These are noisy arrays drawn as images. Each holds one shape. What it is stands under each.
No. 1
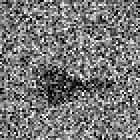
lollipop
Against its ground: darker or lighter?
darker
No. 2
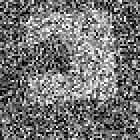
square with a notch
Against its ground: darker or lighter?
lighter
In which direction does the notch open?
left
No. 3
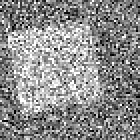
square
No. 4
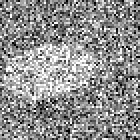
ellipse
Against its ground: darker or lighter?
lighter
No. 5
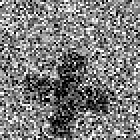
cross
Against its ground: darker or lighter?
darker
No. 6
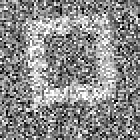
square frame
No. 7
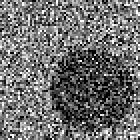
disc
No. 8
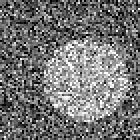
disc
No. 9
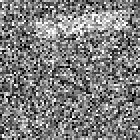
bar
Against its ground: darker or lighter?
lighter
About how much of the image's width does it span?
two thirds
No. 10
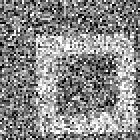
square frame
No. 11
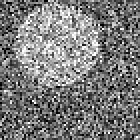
disc
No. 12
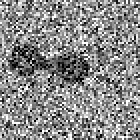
dumbbell
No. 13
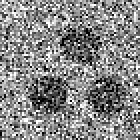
three dots
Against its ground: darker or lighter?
darker
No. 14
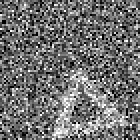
triangle frame
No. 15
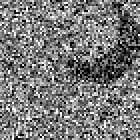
crescent
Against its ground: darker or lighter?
darker
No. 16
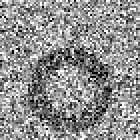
ring
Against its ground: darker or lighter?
darker
